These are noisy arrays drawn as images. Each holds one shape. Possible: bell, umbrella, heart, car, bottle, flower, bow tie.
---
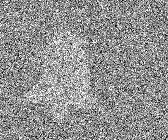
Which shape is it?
bell
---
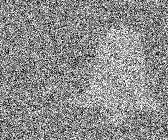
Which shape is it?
bell
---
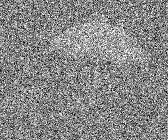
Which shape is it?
umbrella
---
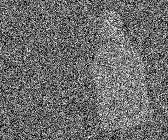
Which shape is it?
bottle
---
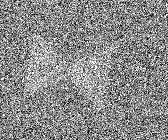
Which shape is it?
bow tie
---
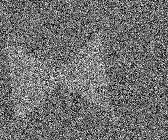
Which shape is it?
bow tie
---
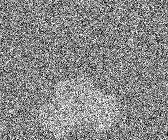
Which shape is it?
car
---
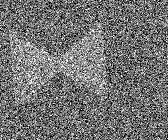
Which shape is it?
bow tie
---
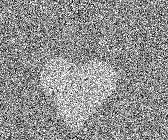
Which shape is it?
heart
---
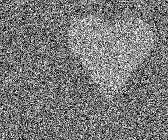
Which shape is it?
heart
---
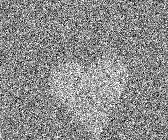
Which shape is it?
heart
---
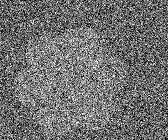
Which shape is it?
flower
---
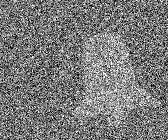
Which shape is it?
bell
